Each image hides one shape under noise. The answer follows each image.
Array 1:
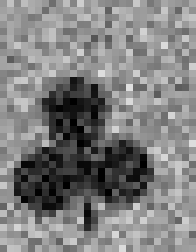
dark club
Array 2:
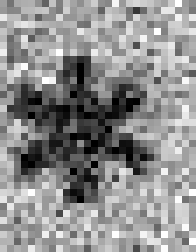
dark asterisk
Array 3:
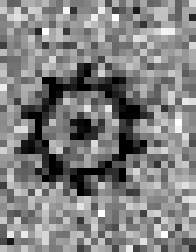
dark gear
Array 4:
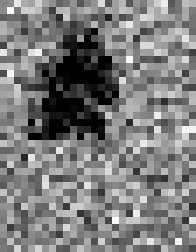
dark chess knight
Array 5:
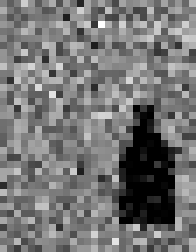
dark bottle
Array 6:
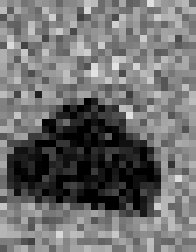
dark cloud
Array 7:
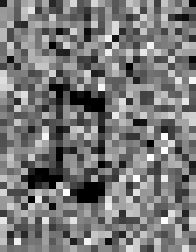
dark pair of musical notes
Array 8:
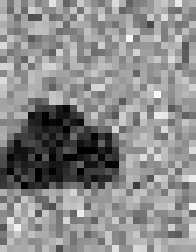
dark cloud
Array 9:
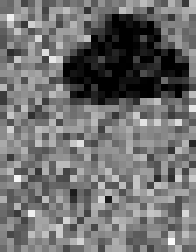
dark cloud
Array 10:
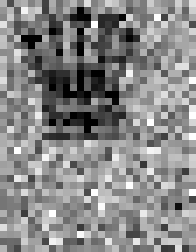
dark chess queen
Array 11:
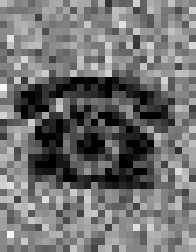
dark telephone
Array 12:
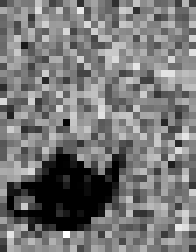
dark teapot
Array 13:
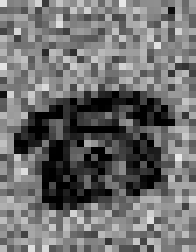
dark telephone
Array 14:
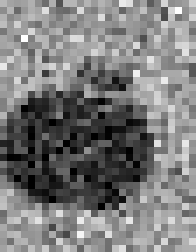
dark apple
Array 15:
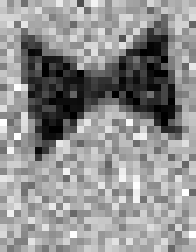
dark bow tie
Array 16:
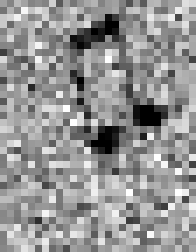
dark pair of musical notes
